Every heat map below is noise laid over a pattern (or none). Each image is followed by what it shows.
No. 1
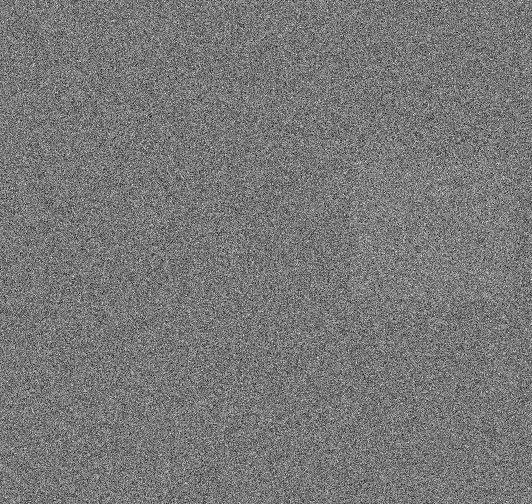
one block
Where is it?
middle right
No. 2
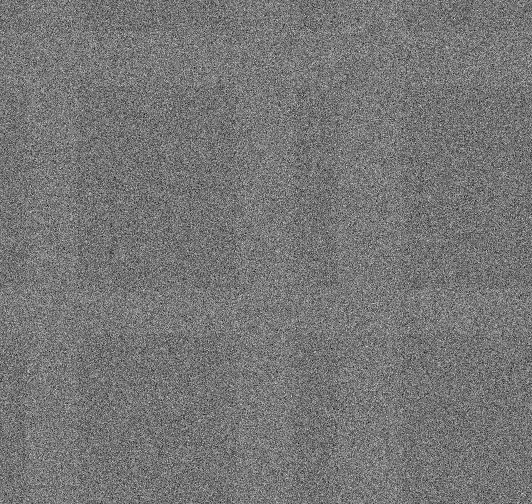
bands of rows crossing bands of columns
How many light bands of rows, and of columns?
2 and 3
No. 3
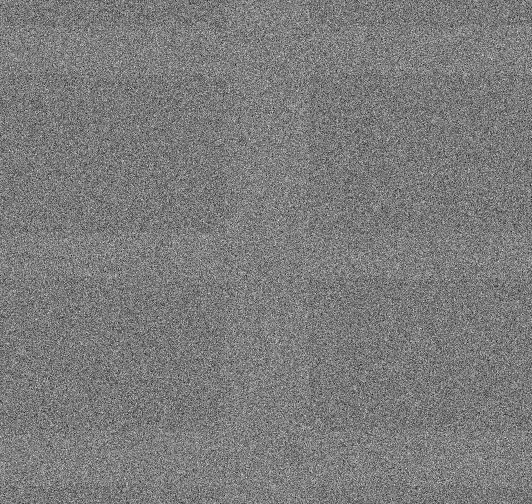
bands of rows crossing bands of columns
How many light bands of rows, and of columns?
3 and 1
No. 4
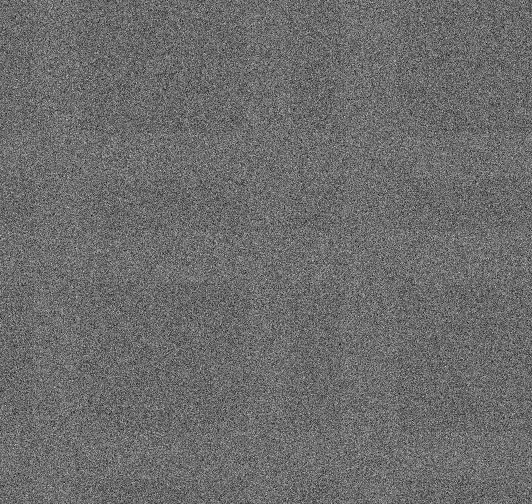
bands of rows crossing bands of columns
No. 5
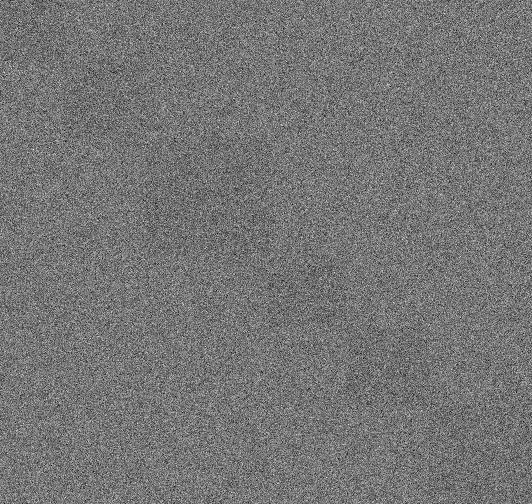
blocks along the diagonal
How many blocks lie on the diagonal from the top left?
6
